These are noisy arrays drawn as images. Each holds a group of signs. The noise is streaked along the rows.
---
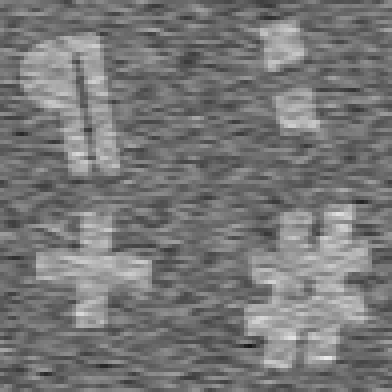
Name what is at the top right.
colon
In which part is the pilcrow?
top left
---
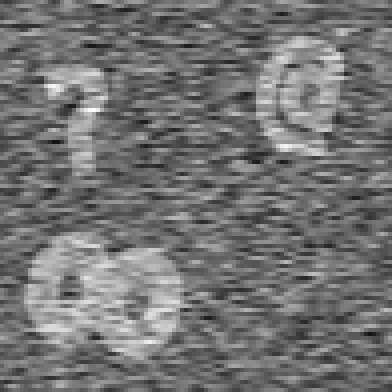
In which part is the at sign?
top right
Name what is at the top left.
question mark
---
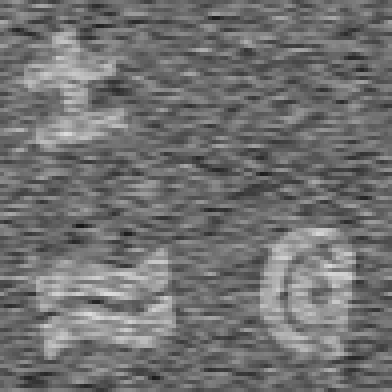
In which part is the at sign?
bottom right
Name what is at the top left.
plus-minus sign
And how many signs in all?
3
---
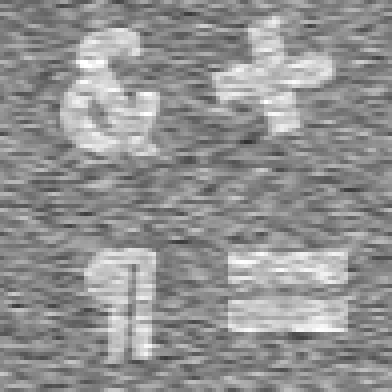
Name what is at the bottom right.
equals sign
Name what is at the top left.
ampersand
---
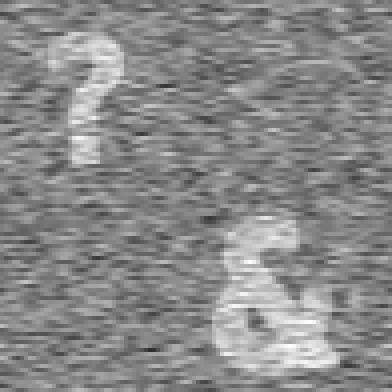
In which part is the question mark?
top left
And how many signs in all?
2
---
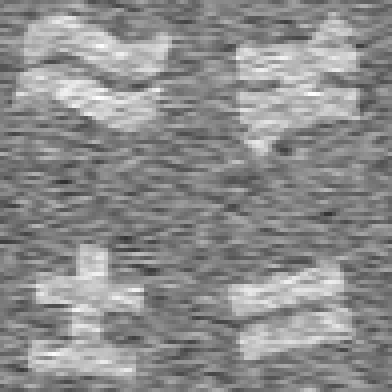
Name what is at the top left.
approximately sign
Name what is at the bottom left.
plus-minus sign
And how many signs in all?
4
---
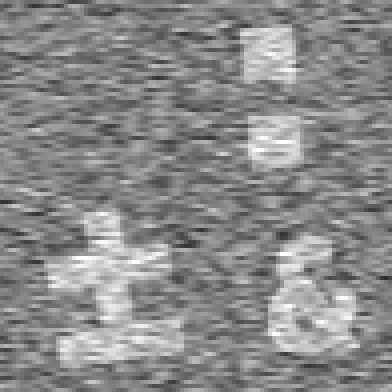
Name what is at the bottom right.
ampersand
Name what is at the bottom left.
plus-minus sign
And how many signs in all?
3
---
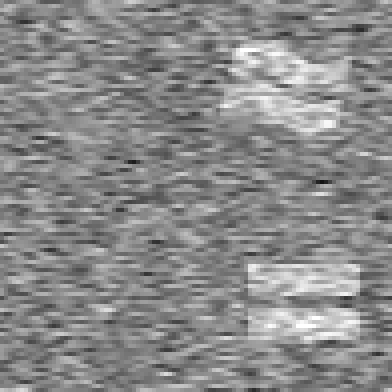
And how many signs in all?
2
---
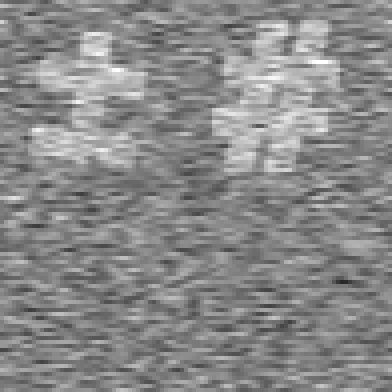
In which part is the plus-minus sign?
top left
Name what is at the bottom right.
nothing
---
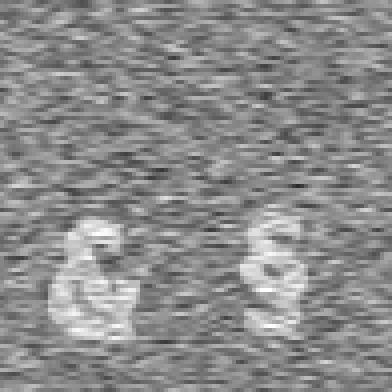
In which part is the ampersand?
bottom left
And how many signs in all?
2
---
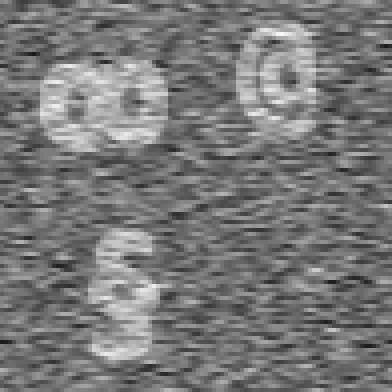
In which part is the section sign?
bottom left
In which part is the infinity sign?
top left
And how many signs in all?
3
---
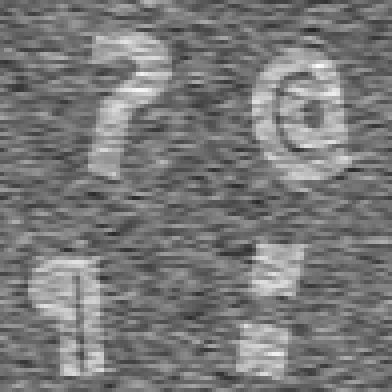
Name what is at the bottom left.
pilcrow
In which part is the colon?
bottom right
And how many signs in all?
4
